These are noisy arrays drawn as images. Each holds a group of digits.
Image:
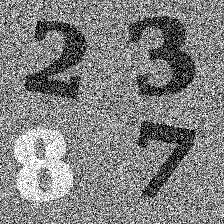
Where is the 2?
top left
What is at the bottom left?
8
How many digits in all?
4
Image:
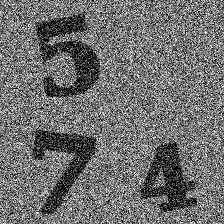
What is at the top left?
5
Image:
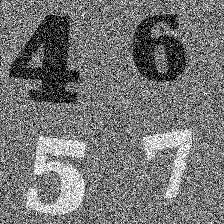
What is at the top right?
6
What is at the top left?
4
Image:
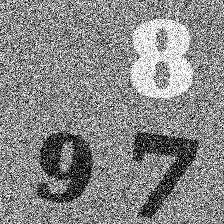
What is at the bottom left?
9
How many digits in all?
3
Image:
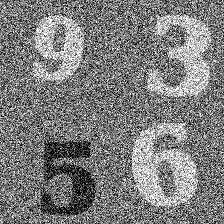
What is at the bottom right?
6
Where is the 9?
top left
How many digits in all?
4
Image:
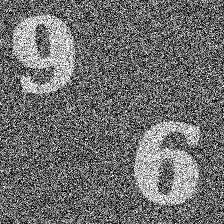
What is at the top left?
9
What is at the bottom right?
6
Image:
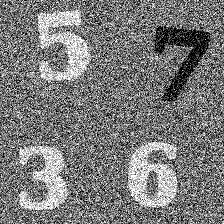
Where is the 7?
top right
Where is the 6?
bottom right
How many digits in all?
4
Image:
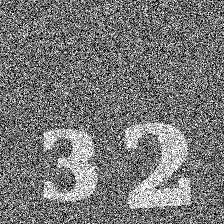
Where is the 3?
bottom left
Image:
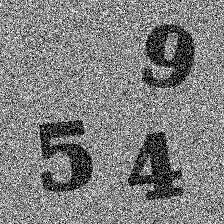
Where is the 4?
bottom right
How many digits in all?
3
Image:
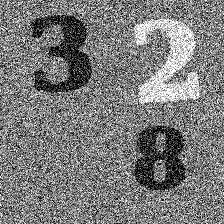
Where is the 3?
top left
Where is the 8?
bottom right
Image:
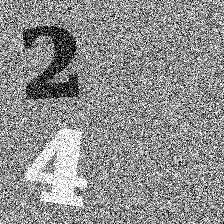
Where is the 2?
top left
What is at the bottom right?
nothing
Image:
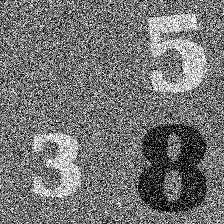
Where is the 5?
top right
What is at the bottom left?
3
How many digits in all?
3
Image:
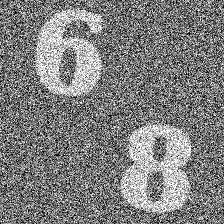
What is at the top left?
6
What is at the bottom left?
nothing
